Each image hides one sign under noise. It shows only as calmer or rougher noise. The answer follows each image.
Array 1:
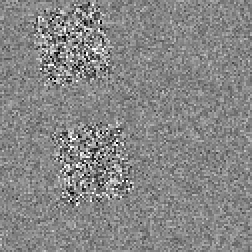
colon
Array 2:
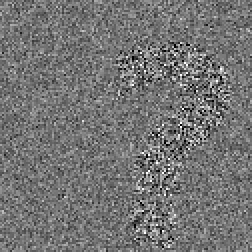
question mark
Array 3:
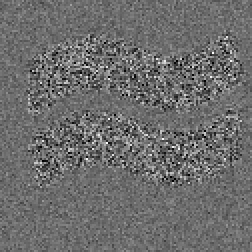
approximately sign
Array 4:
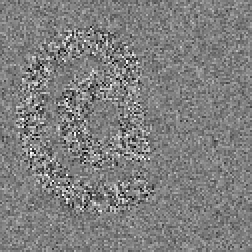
at sign
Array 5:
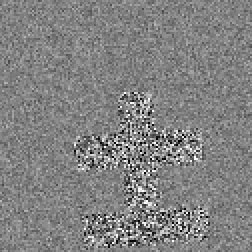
plus-minus sign
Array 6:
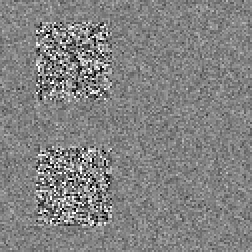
colon
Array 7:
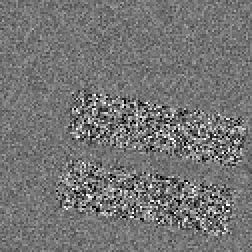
equals sign
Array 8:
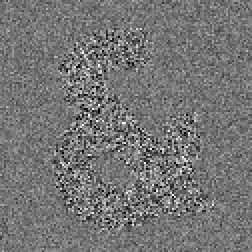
ampersand
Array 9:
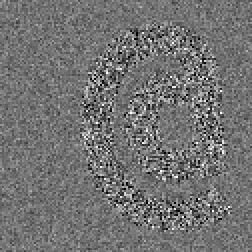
at sign
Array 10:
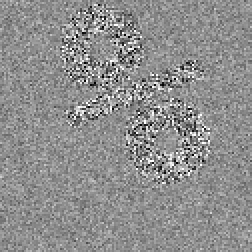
percent sign
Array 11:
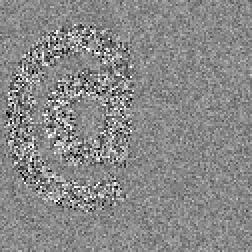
at sign
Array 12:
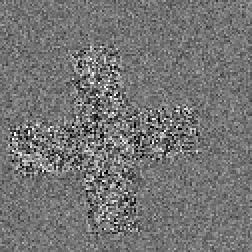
plus sign
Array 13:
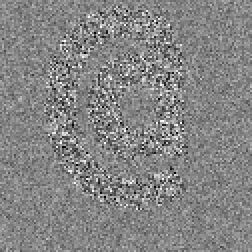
at sign
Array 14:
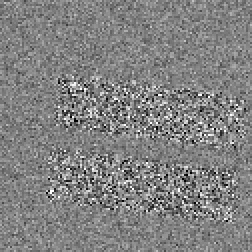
equals sign
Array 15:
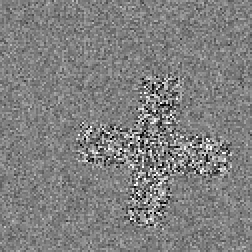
plus sign
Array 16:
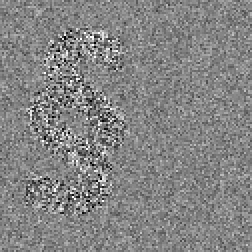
section sign
